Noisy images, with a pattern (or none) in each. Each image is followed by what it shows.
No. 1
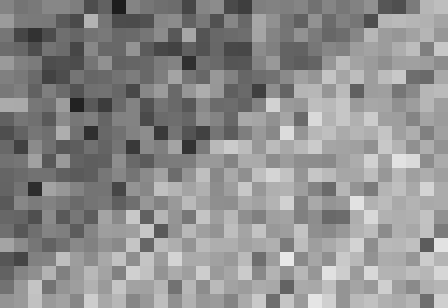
a sharp edge
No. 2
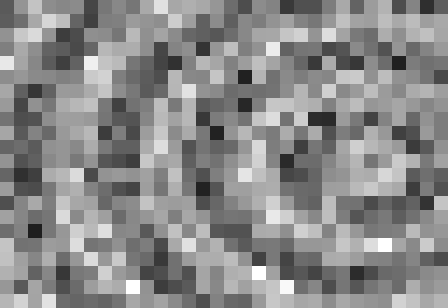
rings round one point
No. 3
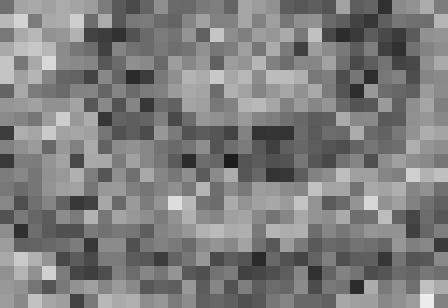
rings round one point
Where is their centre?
top middle
